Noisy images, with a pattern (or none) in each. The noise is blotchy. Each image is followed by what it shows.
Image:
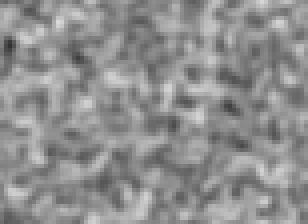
only noise
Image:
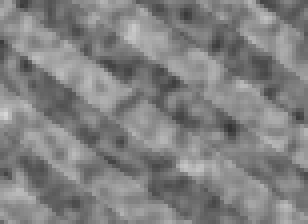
diagonal stripes
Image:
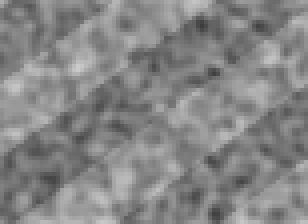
diagonal stripes
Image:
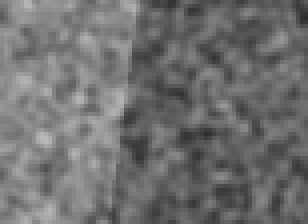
a sharp edge
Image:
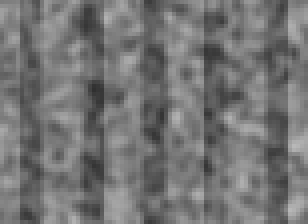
vertical stripes
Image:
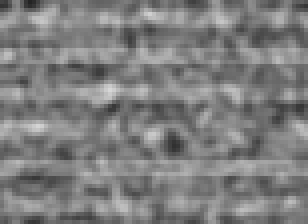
horizontal stripes
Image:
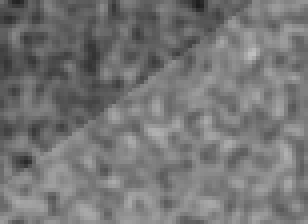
a sharp edge
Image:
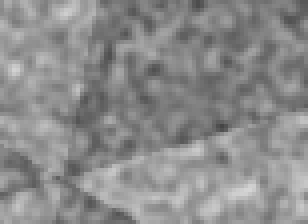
spokes from one point
